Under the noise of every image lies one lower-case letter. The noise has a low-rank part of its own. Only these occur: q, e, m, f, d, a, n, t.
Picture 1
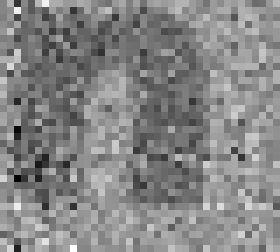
dark n
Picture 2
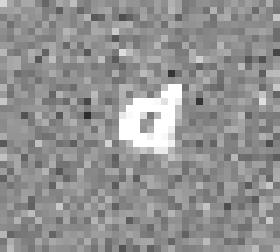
light d, centre
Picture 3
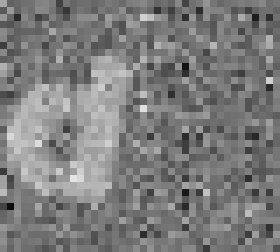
light d
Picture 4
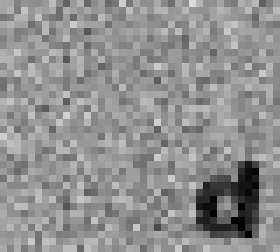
dark d, bottom right
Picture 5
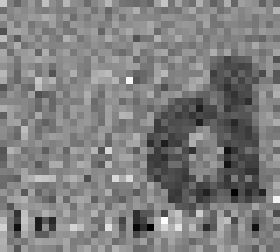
dark d
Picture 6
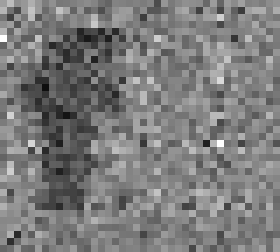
dark f
